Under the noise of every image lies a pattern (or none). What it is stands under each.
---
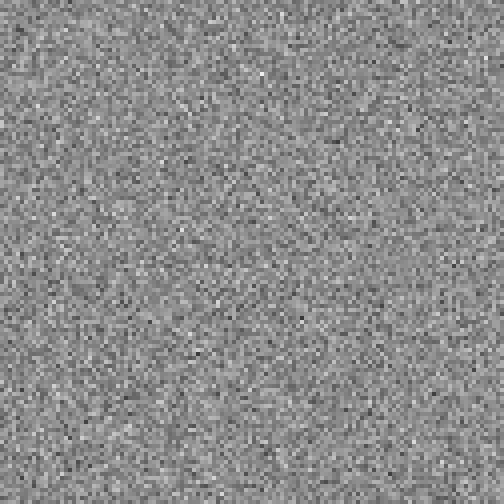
only noise
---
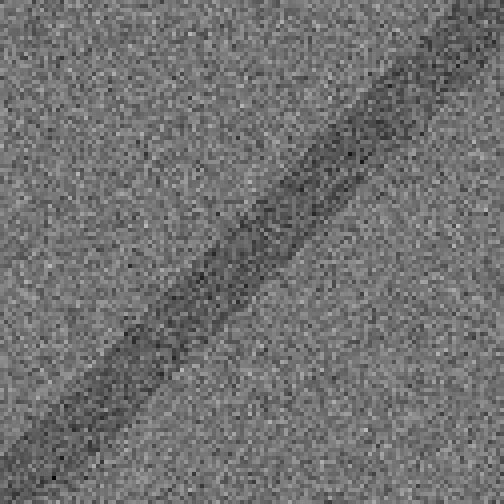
a diagonal band
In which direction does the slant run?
bottom left to top right
